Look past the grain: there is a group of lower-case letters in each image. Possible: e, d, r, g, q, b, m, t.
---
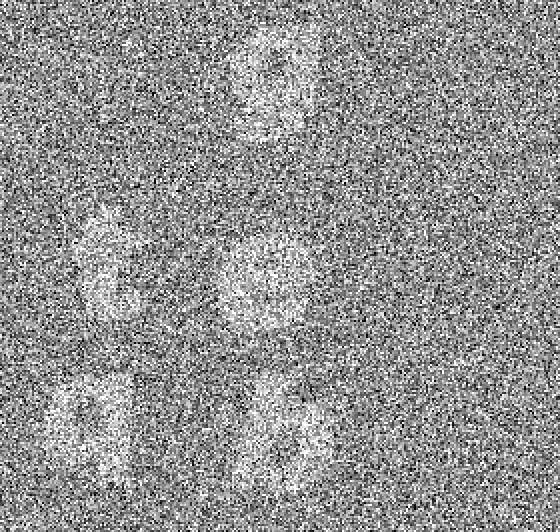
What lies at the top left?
nothing
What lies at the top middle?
g
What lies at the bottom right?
nothing
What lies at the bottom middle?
b
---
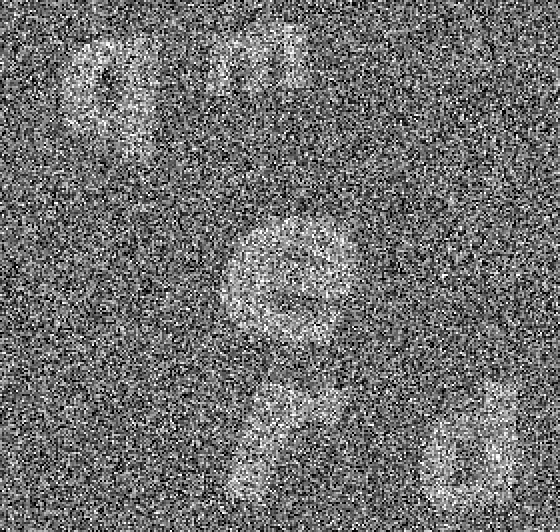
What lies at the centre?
e
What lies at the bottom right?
d
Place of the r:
bottom middle
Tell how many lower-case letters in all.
5
